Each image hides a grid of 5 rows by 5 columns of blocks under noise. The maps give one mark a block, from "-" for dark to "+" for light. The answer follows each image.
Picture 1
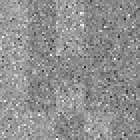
+ - + - -
+ - + - -
+ - - - -
+ - + - -
+ + - + -
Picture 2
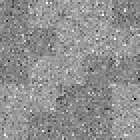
- + + + -
- - + + +
- + + - -
+ + - - +
+ - - - +
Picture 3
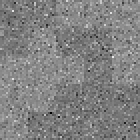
- - + + +
- + - - +
+ + + - +
+ + - - -
+ - - - -
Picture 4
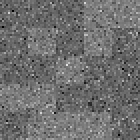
- - - + +
- + - + -
- - + - -
+ + - - -
- + + + -
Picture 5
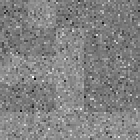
- + - - -
- - + - -
+ + + - -
- - + - -
+ + + + +
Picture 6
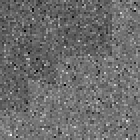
- - - - +
- - - - +
- - + + +
- + + + +
+ + + + +
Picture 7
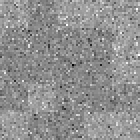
+ - + + +
- - - - +
- - - - +
- + - - -
+ - - + +
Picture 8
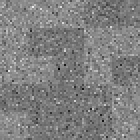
+ + + - -
+ - - + +
+ + - + -
- - - - +
+ - - - +
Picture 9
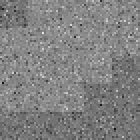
- + + + +
+ + + + +
+ + + + -
+ + + - -
- - - - -
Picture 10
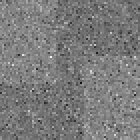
+ + - - -
+ + - - -
+ + - + +
- - - + +
- - - + +
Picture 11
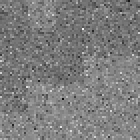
- + - - -
- - - - -
- - - + +
- + + + +
+ + + + +
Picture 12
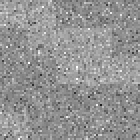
+ + - - -
- + + + -
- - + + +
- - - - -
+ - - - -
